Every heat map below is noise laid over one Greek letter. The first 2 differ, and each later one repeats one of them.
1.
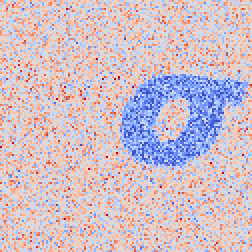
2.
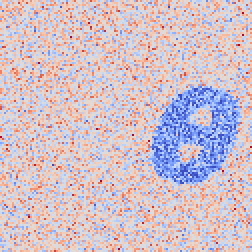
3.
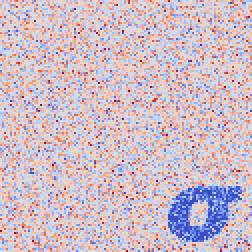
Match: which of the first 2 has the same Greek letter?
1
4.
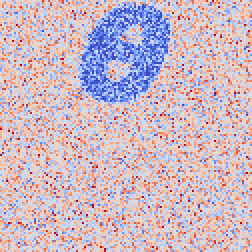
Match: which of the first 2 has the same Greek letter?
2
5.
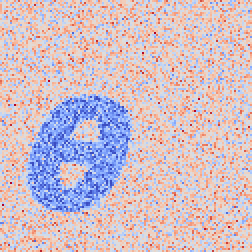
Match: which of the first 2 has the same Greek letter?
2
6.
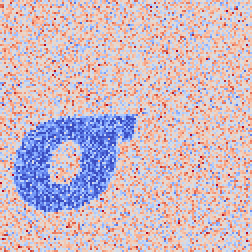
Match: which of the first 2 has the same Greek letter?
1
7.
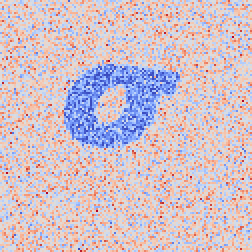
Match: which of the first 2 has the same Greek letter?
1
